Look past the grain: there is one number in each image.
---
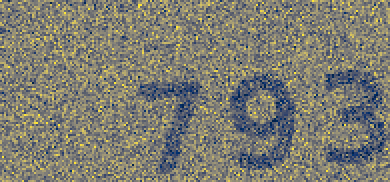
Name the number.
793
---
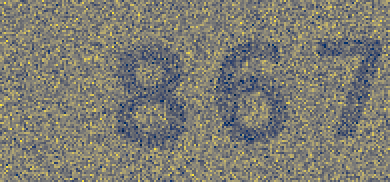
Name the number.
867
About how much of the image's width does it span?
two thirds
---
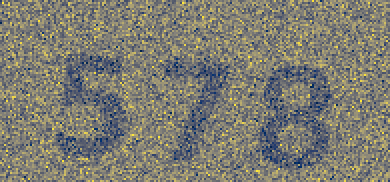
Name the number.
578
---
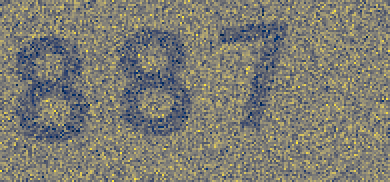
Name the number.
887
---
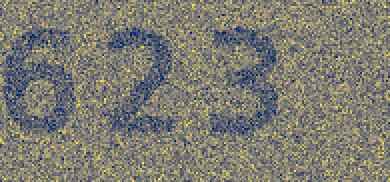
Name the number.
623
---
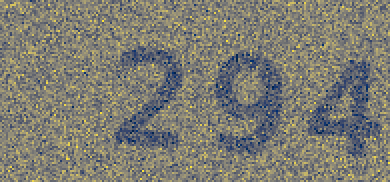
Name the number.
294
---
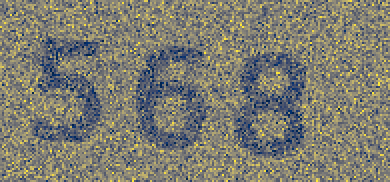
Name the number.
568
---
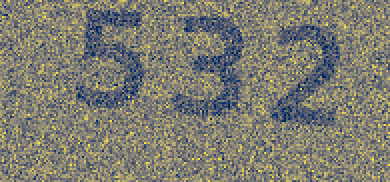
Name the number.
532
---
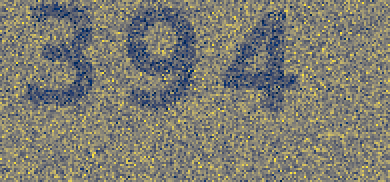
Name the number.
394
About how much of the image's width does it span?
two thirds
